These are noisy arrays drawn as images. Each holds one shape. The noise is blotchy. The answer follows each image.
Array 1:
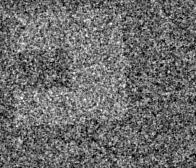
square with a notch
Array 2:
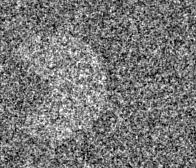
disc with a wedge cut out
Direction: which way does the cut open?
left
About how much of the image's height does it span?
two thirds
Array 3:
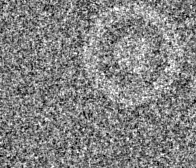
bullseye
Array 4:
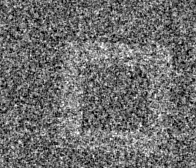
square frame
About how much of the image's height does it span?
two thirds
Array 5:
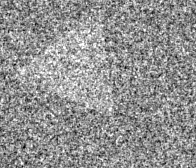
triangle
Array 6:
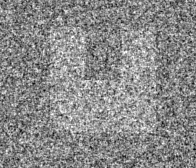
square with a notch
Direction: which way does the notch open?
up
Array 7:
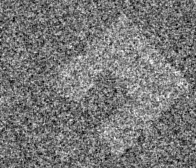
square with a notch
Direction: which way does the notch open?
down and left
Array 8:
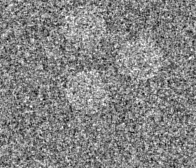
three dots
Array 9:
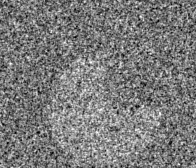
disc with a wedge cut out
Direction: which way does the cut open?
up and right
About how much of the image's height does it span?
two thirds
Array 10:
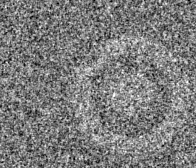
bullseye
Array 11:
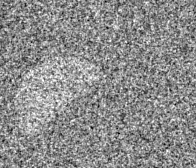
half disc
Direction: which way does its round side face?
up and left
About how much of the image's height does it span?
half
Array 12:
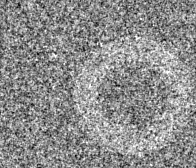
ring
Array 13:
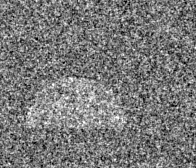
half disc
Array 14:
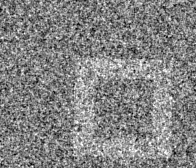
square frame
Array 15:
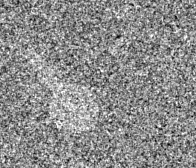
lollipop
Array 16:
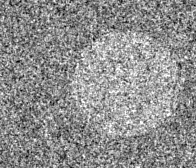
disc
